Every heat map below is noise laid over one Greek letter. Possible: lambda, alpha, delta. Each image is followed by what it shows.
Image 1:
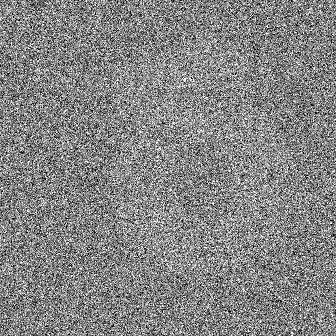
delta
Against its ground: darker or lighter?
lighter
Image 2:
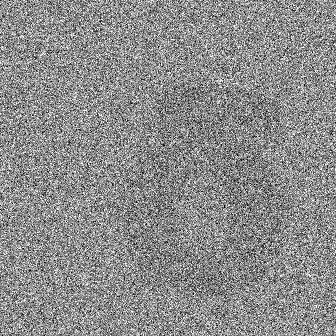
delta
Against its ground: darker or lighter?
darker
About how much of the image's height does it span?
two thirds
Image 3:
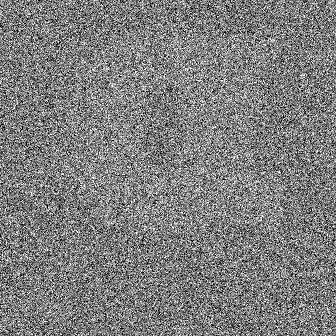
alpha
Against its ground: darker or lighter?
lighter
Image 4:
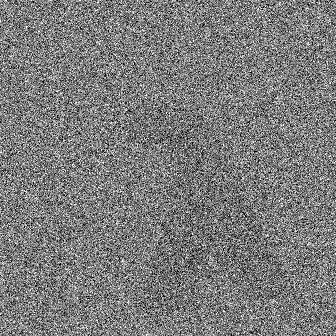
lambda
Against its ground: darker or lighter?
darker
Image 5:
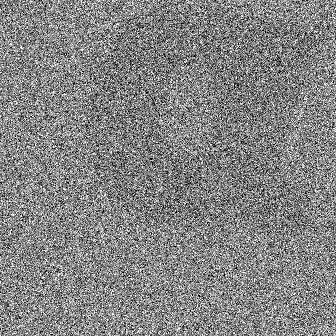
alpha
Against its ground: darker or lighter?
darker
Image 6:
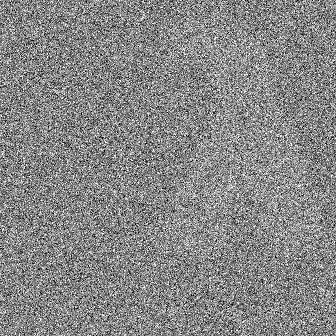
lambda
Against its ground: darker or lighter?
lighter
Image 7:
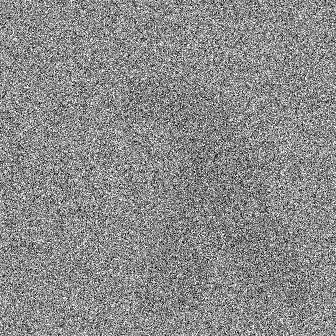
lambda
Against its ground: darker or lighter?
darker
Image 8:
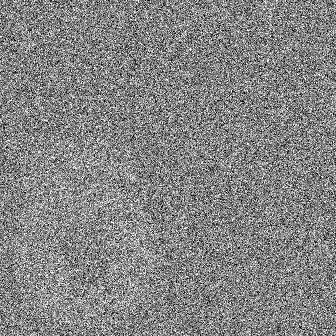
delta
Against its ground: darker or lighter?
lighter
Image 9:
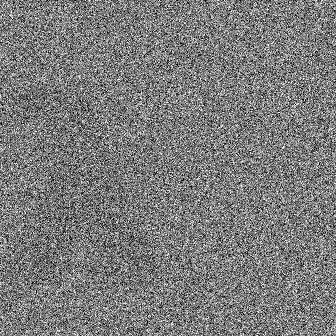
lambda
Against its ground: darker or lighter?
darker
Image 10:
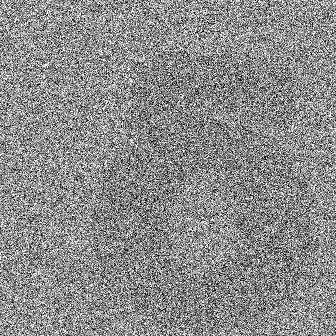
delta
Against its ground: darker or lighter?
darker
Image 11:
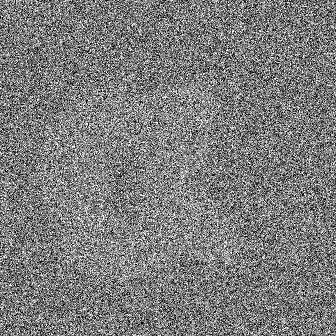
alpha
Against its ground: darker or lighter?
lighter
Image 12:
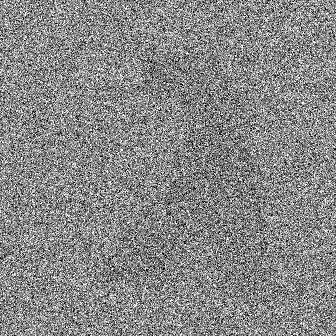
lambda
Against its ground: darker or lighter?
darker
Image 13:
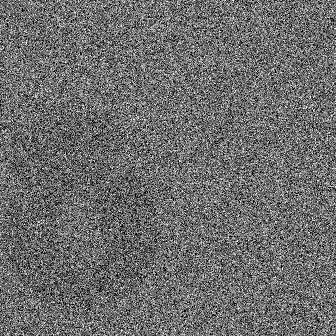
delta
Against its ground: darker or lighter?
darker
